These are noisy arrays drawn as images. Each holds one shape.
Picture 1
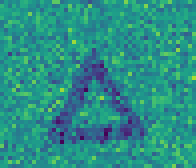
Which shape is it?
triangle frame
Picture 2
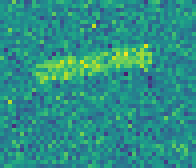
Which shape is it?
bar
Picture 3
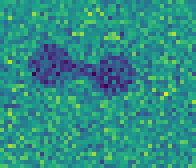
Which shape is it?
dumbbell
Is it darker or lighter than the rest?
darker
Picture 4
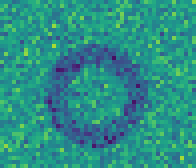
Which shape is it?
ring
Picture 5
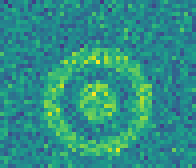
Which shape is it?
bullseye
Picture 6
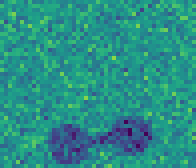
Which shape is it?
dumbbell
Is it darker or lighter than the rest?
darker
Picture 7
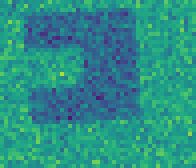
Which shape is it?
square with a notch
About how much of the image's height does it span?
two thirds
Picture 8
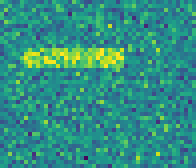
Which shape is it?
bar
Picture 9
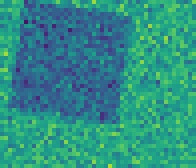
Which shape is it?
square
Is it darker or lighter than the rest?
darker
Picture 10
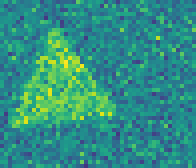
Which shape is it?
triangle
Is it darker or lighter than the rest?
lighter
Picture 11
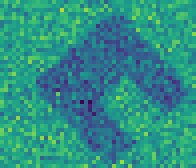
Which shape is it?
square with a notch
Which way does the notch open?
down and right
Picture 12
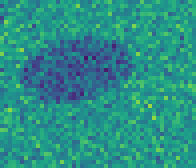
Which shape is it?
ellipse
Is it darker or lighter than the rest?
darker
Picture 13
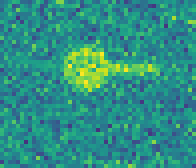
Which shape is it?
lollipop
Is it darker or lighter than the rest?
lighter
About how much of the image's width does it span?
half
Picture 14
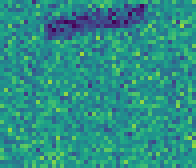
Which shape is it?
bar
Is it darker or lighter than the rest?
darker
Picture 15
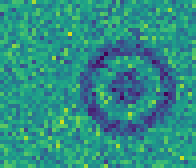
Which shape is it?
bullseye
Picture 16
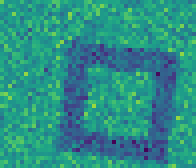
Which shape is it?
square frame
